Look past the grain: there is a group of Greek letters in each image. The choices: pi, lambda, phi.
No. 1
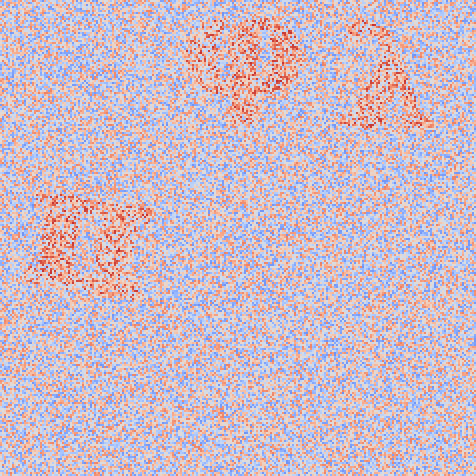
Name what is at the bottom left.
nothing
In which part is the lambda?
top right
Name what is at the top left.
nothing
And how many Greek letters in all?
3
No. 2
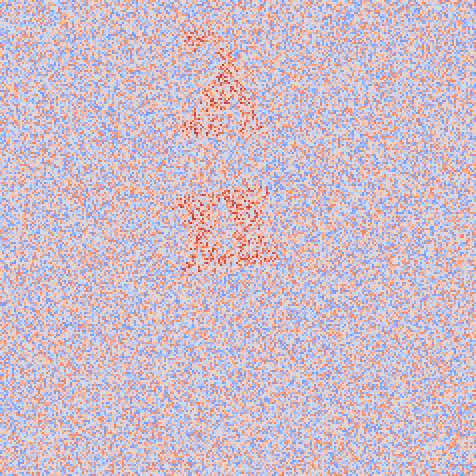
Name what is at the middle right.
nothing
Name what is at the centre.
pi
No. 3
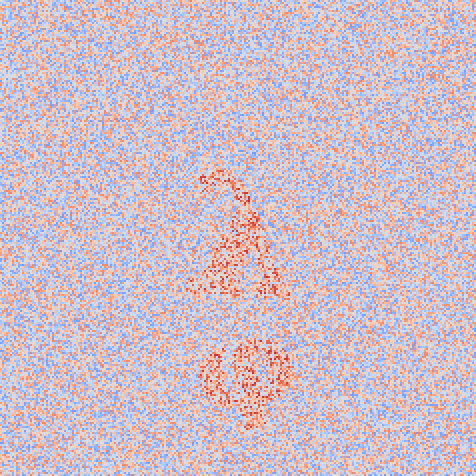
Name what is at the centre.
lambda
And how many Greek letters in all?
2
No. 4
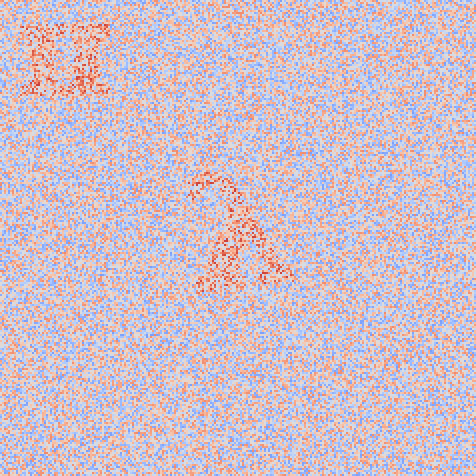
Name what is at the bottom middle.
nothing
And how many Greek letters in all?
2
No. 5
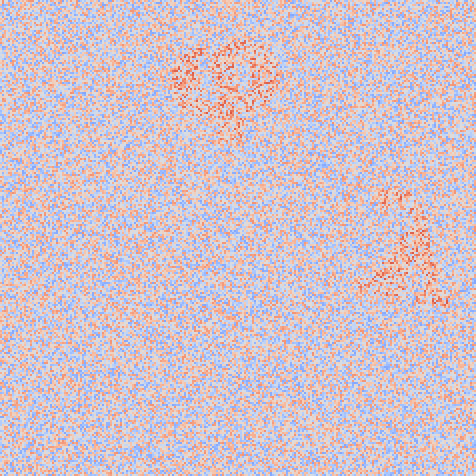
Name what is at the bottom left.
nothing
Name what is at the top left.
nothing
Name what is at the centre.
nothing
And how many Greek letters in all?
2
